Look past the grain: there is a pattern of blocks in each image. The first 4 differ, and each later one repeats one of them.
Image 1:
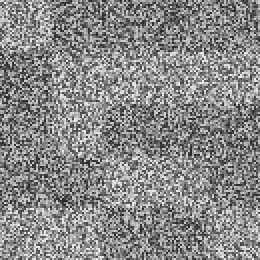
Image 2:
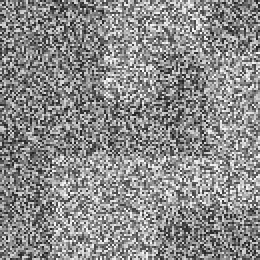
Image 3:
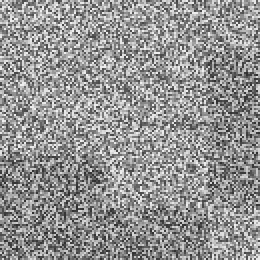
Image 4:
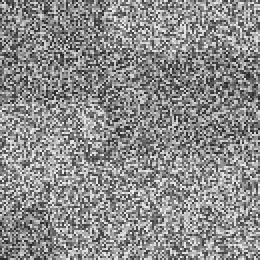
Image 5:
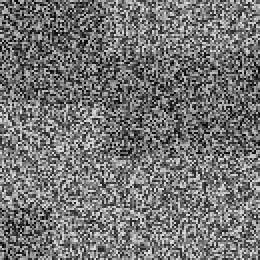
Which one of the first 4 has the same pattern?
4
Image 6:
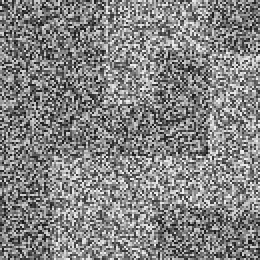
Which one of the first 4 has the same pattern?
2
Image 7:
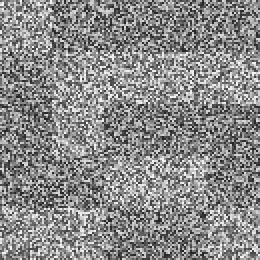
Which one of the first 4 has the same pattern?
1
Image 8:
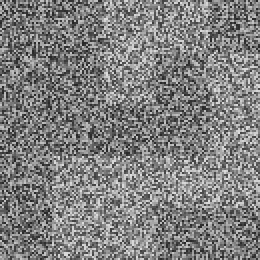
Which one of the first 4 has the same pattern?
2
